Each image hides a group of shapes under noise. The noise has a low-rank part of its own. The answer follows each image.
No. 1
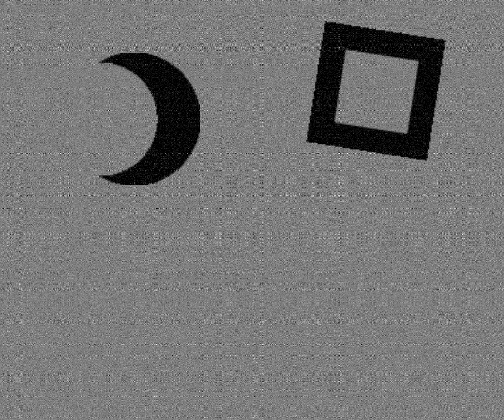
top left: dark crescent; top right: dark square frame
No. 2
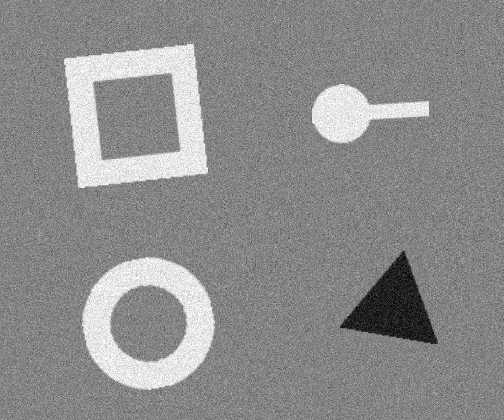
top left: light square frame; top right: light lollipop; bottom left: light ring; bottom right: dark triangle
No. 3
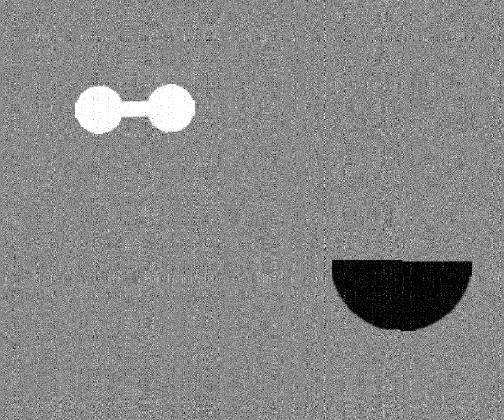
top left: light dumbbell; bottom right: dark half disc
